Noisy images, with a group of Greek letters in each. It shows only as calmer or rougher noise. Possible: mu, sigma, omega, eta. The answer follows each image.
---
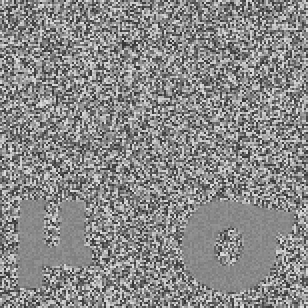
bottom left: mu; bottom right: sigma
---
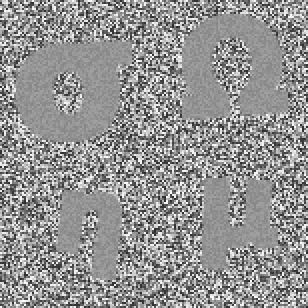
top left: sigma; top right: omega; bottom left: eta; bottom right: mu
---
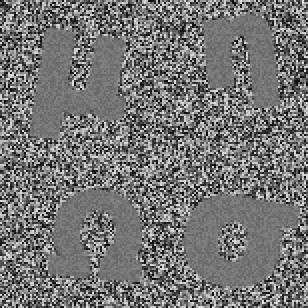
top left: mu; top right: eta; bottom left: omega; bottom right: sigma
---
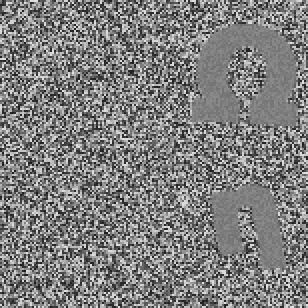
top right: omega; bottom right: eta
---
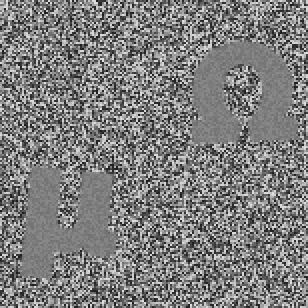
top right: omega; bottom left: mu
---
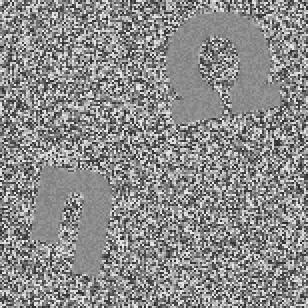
top right: omega; bottom left: eta
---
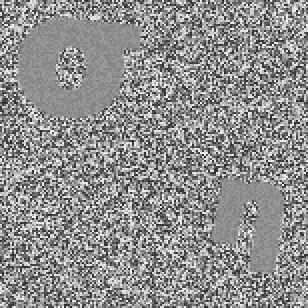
top left: sigma; bottom right: eta
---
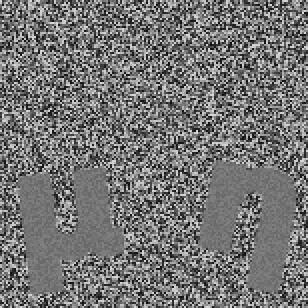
bottom left: mu; bottom right: eta
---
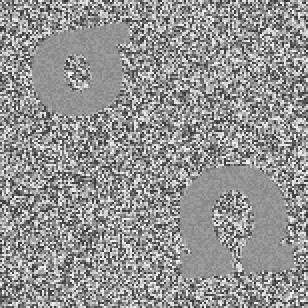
top left: sigma; bottom right: omega
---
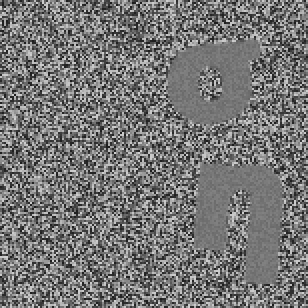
top right: sigma; bottom right: eta
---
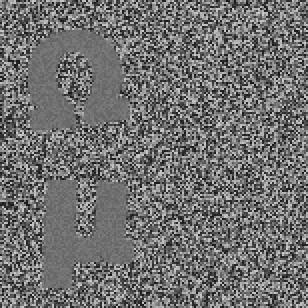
top left: omega; bottom left: mu
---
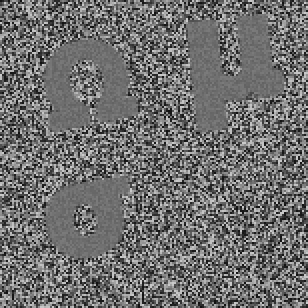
top left: omega; top right: mu; bottom left: sigma
